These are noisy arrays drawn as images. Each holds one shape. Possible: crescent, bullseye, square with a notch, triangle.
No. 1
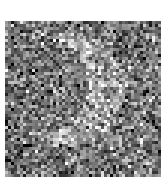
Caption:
light crescent
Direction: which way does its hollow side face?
left
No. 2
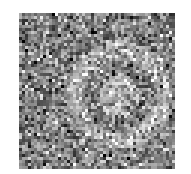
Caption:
light bullseye
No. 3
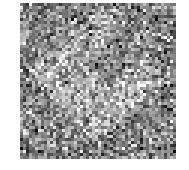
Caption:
light square with a notch
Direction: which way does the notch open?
up and right
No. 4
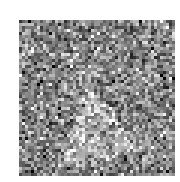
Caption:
light triangle
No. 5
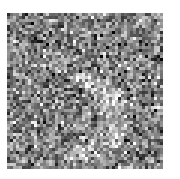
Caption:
light crescent
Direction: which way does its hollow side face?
left
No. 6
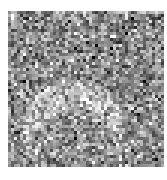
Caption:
light crescent
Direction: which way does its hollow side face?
down
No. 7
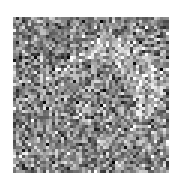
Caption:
light crescent
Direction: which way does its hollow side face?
down and left
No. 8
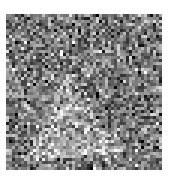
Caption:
light triangle
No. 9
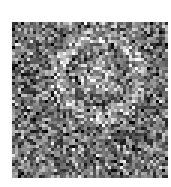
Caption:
light bullseye
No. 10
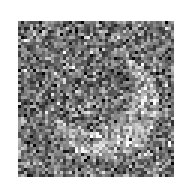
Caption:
light crescent
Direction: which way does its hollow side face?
up and left
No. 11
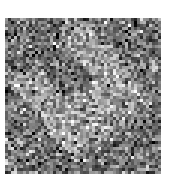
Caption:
light square with a notch
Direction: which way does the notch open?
up and left
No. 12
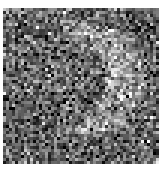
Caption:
light crescent
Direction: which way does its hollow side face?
left
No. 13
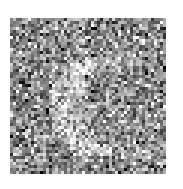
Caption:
light crescent
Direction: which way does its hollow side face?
right
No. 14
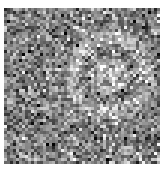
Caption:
light bullseye
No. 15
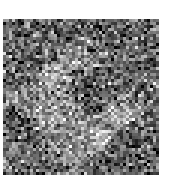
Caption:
light square with a notch
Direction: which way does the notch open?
up and right
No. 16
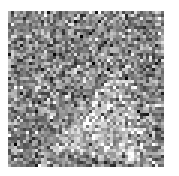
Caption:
light triangle
